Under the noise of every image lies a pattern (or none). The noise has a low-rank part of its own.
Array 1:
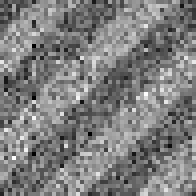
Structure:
diagonal stripes
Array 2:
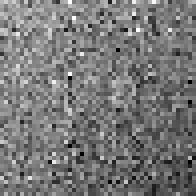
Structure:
a smooth slope
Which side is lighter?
top left
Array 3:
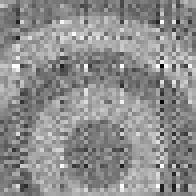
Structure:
rings round one point
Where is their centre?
bottom middle
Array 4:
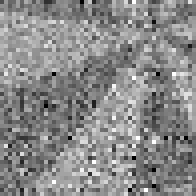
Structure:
spokes from one point
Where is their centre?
top right
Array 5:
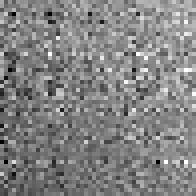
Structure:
a smooth slope
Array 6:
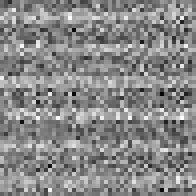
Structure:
horizontal stripes
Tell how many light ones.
6
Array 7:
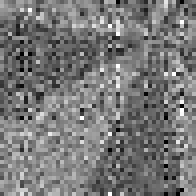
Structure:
spokes from one point
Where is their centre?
top right
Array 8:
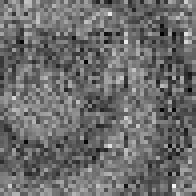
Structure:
rings round one point
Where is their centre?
middle left
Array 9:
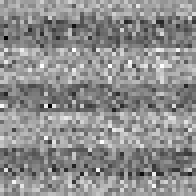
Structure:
horizontal stripes
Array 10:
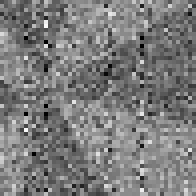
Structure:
spokes from one point
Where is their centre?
middle left
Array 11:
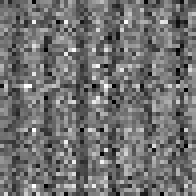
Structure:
vertical stripes
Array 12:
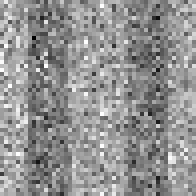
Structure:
vertical stripes
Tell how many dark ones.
2
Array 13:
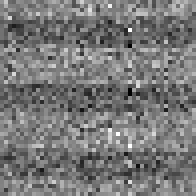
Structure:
horizontal stripes
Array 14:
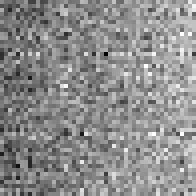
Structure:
a smooth slope
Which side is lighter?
right
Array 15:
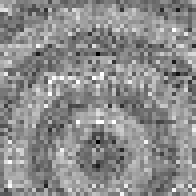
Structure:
rings round one point
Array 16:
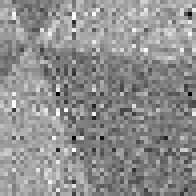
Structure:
spokes from one point
